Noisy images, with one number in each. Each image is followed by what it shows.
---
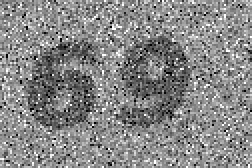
69
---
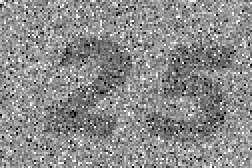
25
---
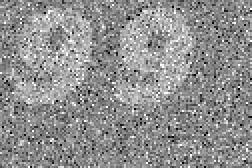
99
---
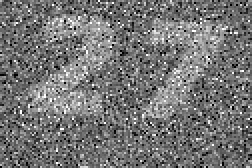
27
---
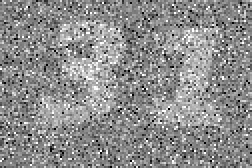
31
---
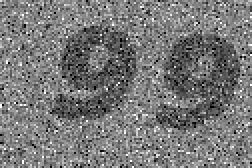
99
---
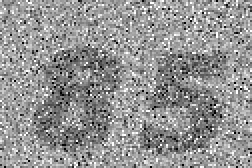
85
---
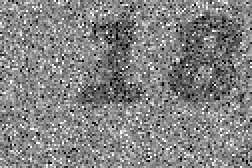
18
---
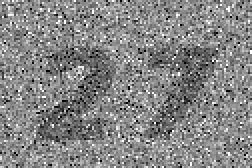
27
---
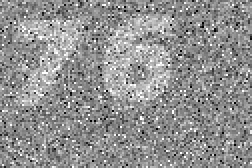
76
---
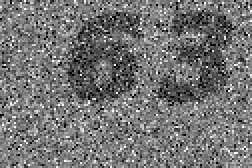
63
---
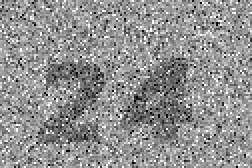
24
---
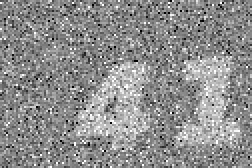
41
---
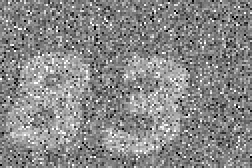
83
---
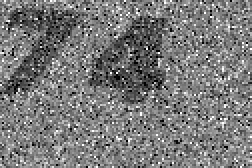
74
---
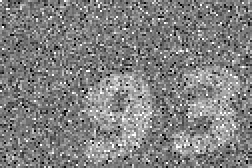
93
